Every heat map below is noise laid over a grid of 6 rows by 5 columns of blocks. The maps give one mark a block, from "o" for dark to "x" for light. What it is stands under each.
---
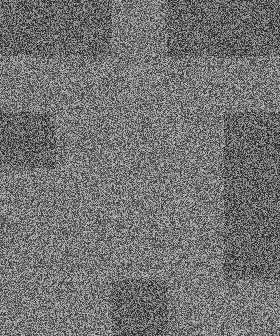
o o x o o
x x x x x
o x x x o
x x x x o
x x x x o
x x o x x
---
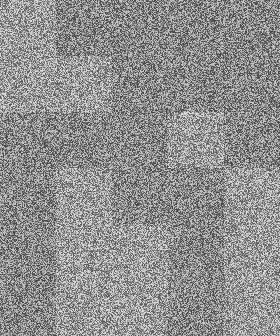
x o o o o
x x o o o
o o o x o
o x o o x
o x x o x
o x x o x
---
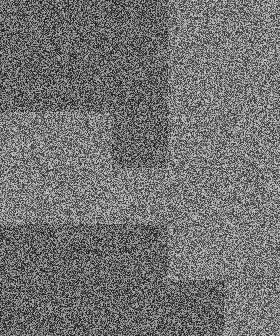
o o o x x
o o o x x
x x o x x
x x x x x
o o o x x
o o o o x
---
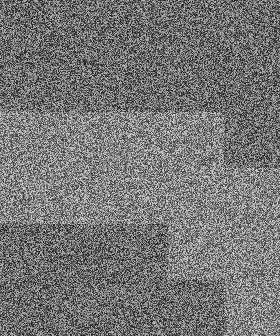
o o o o o
o o o o o
x x x x o
x x x x x
o o o x x
o o o o x
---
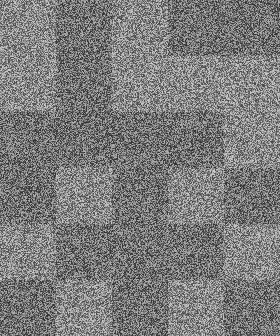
x o x o o
x o x x x
o o o o x
o x o x o
x o o o x
o x o x o
